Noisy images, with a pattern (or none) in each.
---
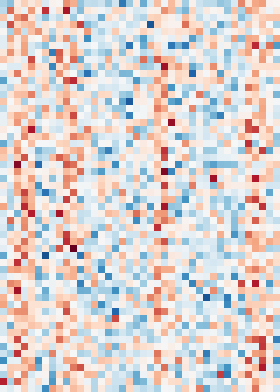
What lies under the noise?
bands of columns
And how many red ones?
4
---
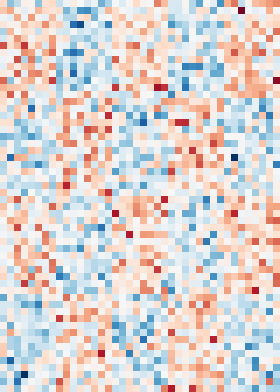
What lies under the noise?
a checkerboard
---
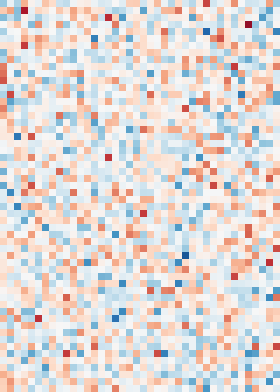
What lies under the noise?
only noise
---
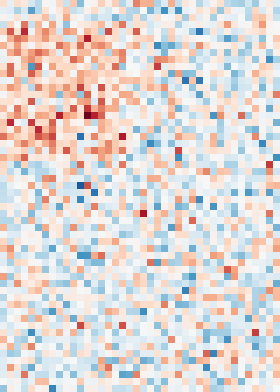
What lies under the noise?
one block
